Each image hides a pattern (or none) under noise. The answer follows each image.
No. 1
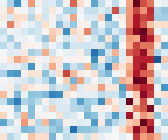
one band of columns
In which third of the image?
right
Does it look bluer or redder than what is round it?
redder
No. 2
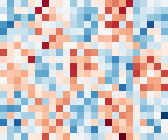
a checkerboard
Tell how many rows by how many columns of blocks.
3 by 5
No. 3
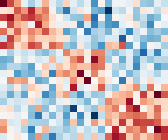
blocks along the diagonal
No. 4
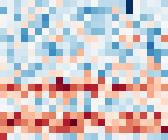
bands of rows
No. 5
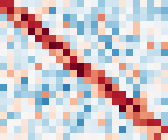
a diagonal band
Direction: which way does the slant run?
top left to bottom right
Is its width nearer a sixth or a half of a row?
a sixth
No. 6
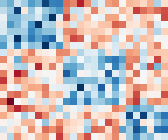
blocks along the diagonal
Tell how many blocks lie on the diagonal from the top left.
3
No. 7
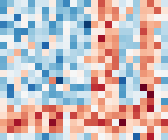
bands of rows crossing bands of columns
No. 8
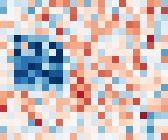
one block
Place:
middle left
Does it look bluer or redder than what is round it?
bluer
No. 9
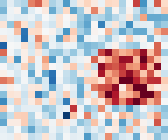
one block
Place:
middle right
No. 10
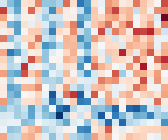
bands of rows crossing bands of columns
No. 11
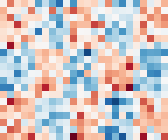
a checkerboard
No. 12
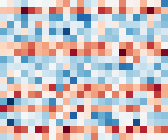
bands of rows
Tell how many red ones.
5
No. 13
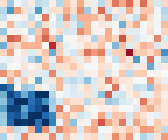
one block
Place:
bottom left
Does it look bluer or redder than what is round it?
bluer
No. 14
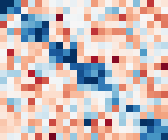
blocks along the diagonal
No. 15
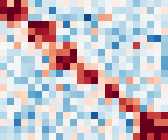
blocks along the diagonal
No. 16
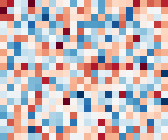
only noise
